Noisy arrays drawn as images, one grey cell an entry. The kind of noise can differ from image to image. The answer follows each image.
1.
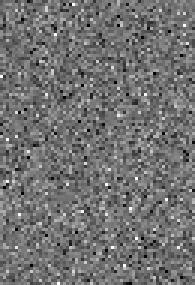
heavy tails
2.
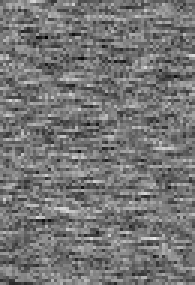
streaked along the rows
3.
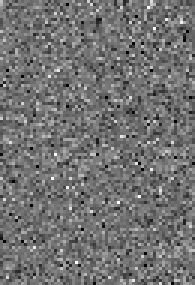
heavy tails
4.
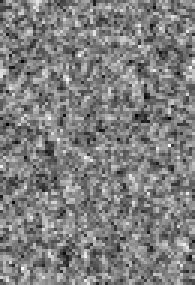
blotchy
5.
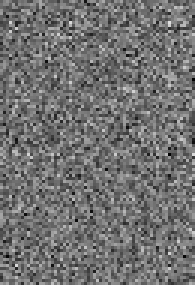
low rank plus noise
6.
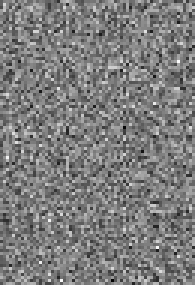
low rank plus noise
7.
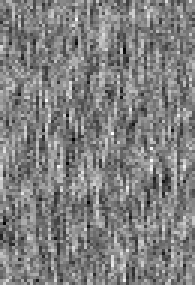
streaked along the columns
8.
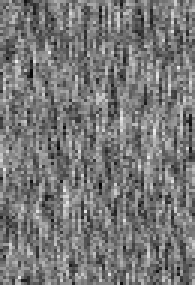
streaked along the columns
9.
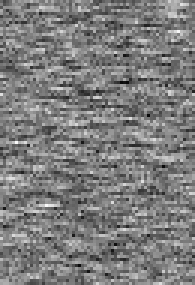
streaked along the rows
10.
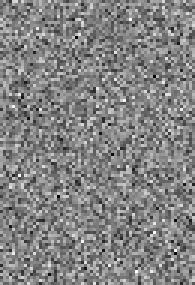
independent entries
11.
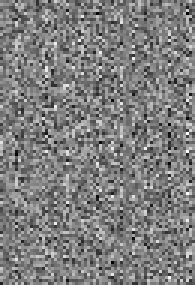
columns of uneven size
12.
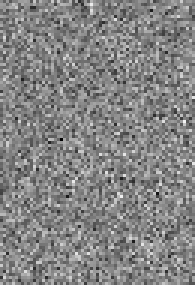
independent entries
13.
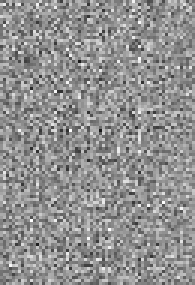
low rank plus noise
